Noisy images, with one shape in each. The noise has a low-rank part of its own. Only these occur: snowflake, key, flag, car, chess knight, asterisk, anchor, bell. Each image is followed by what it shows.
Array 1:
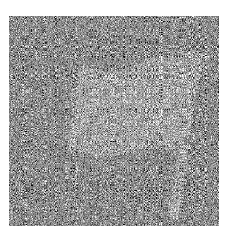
flag
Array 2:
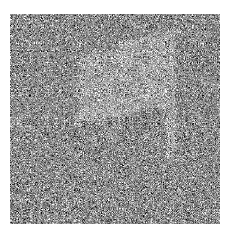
flag
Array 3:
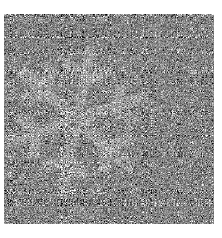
snowflake
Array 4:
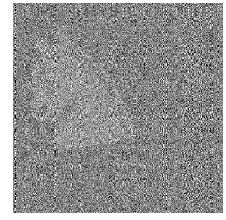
chess knight
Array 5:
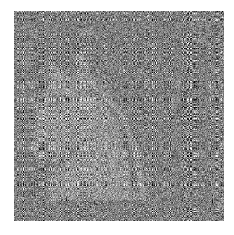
chess knight
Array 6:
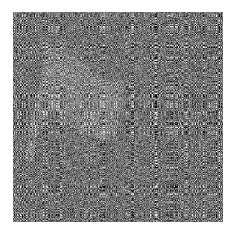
flag
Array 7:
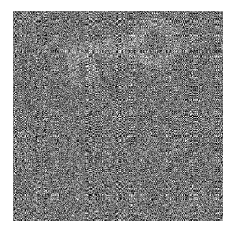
key
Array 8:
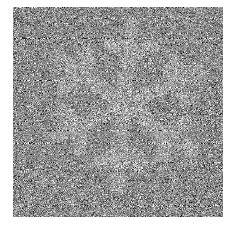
snowflake
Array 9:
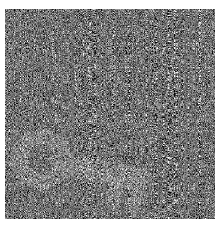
key
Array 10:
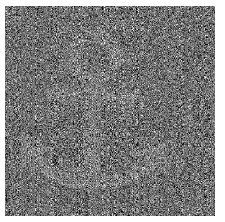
anchor
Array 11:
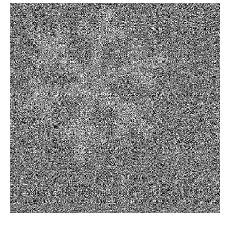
snowflake
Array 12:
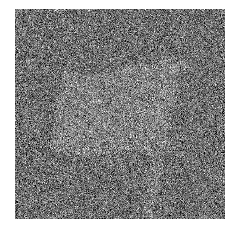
flag
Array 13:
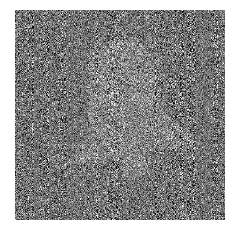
bell
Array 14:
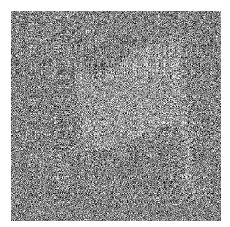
flag
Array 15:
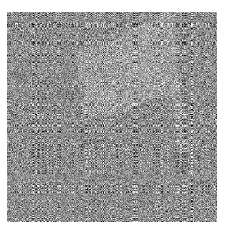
flag
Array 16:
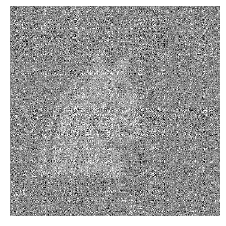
chess knight
